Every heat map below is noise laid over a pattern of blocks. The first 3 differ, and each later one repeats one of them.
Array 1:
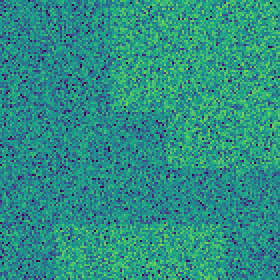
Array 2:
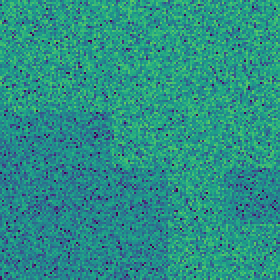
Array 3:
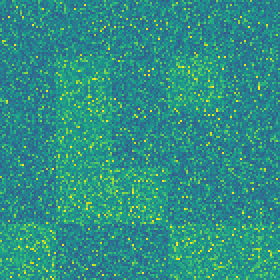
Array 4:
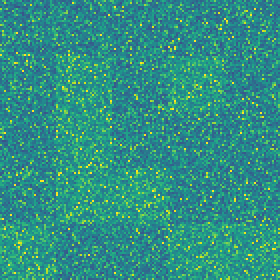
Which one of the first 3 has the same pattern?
3
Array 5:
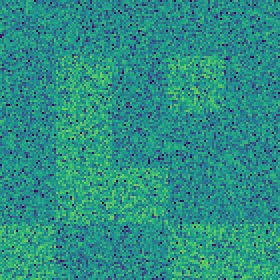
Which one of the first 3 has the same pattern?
3
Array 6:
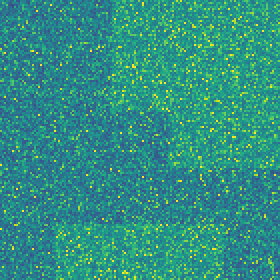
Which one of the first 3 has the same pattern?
1
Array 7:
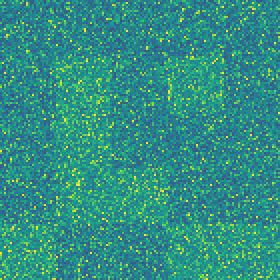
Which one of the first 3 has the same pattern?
3
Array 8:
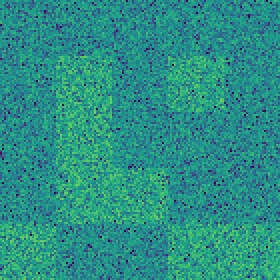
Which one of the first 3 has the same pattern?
3
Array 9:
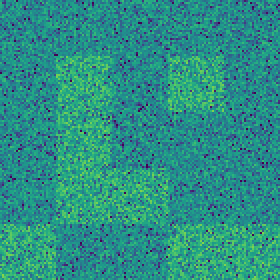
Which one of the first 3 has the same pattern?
3
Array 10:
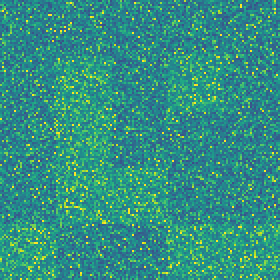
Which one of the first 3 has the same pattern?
3
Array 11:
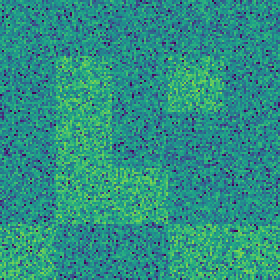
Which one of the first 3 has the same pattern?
3
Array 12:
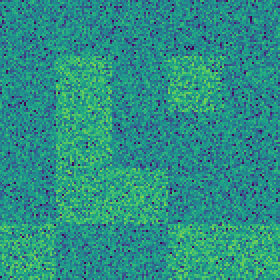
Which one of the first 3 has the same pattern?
3
